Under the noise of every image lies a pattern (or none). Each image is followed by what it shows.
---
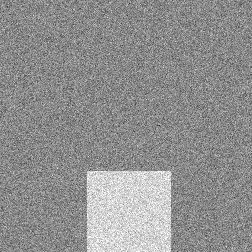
one block
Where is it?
bottom middle
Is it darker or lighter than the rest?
lighter
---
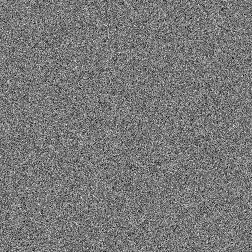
only noise
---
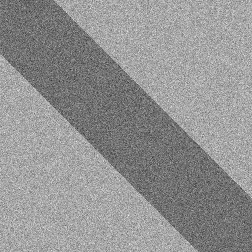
a diagonal band
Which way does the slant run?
top left to bottom right
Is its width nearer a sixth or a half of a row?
a half
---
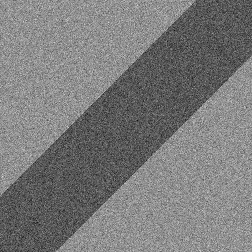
a diagonal band
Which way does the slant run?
bottom left to top right
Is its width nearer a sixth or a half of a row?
a half
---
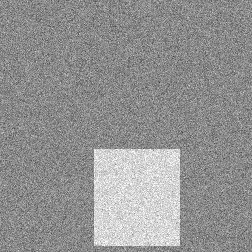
one block
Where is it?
bottom middle
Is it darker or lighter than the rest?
lighter
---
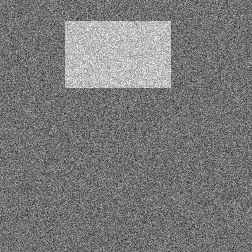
one block
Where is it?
top middle
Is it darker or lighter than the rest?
lighter
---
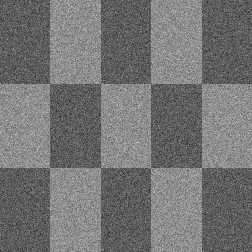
a checkerboard
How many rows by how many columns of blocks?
3 by 5
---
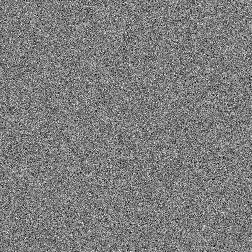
only noise
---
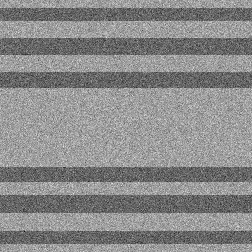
bands of rows
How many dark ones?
6
